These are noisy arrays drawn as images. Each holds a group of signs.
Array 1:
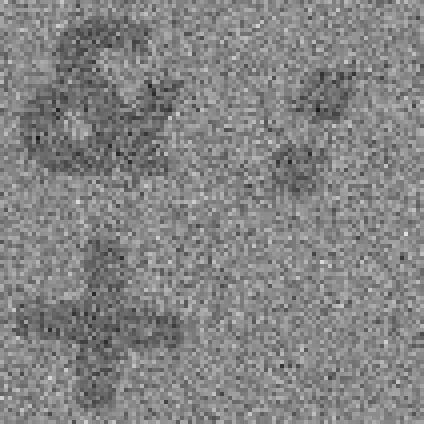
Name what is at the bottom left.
plus sign
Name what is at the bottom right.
nothing
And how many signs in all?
3
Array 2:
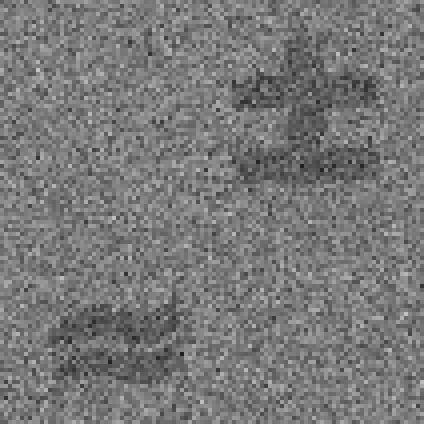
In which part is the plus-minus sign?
top right
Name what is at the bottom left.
approximately sign
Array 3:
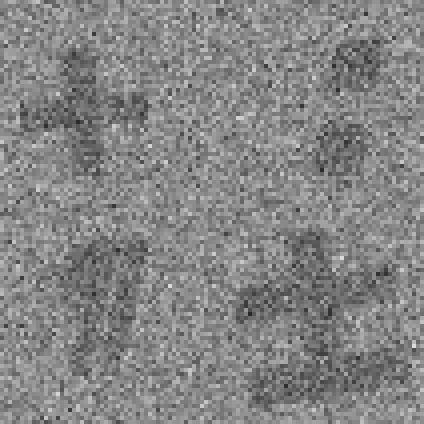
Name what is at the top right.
colon
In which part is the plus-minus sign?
bottom right
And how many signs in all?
4
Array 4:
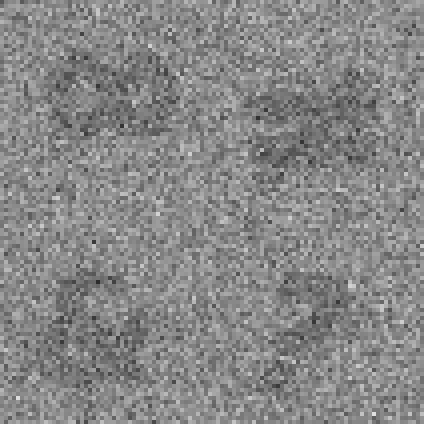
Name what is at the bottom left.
ampersand
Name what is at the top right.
not-equal sign
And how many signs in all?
4
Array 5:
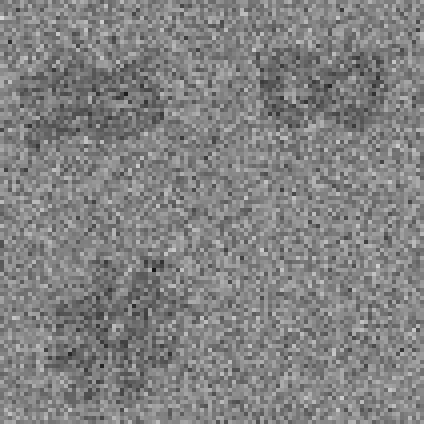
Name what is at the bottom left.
hash sign
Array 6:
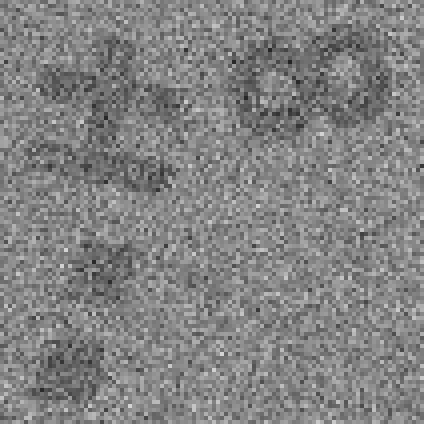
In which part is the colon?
bottom left
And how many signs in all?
3
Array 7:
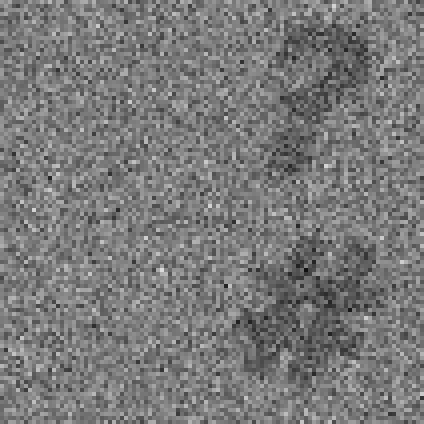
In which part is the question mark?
top right
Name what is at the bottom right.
hash sign
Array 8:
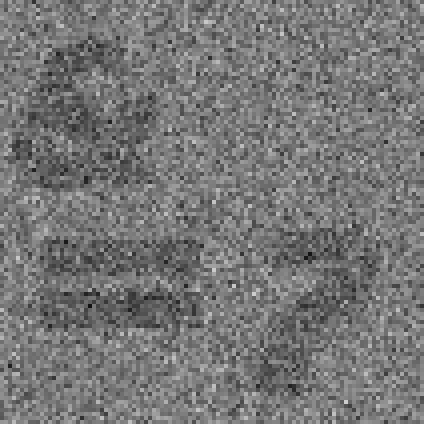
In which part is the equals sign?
bottom left
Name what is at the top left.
ampersand
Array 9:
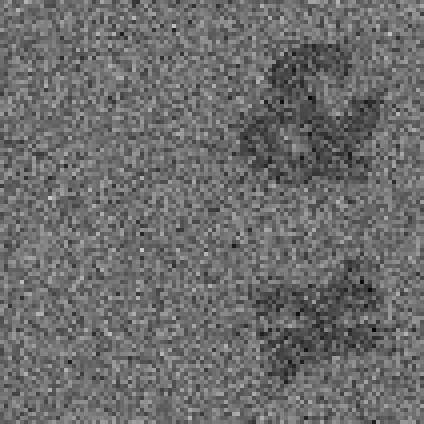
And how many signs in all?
2
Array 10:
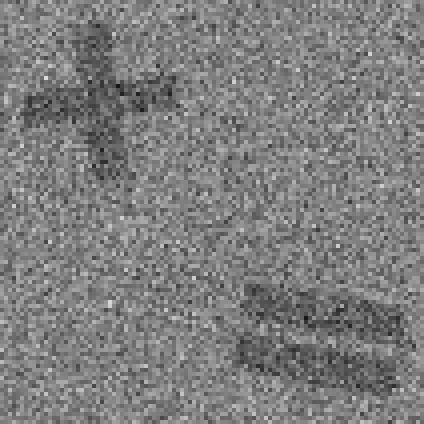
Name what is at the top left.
plus sign
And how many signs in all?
2
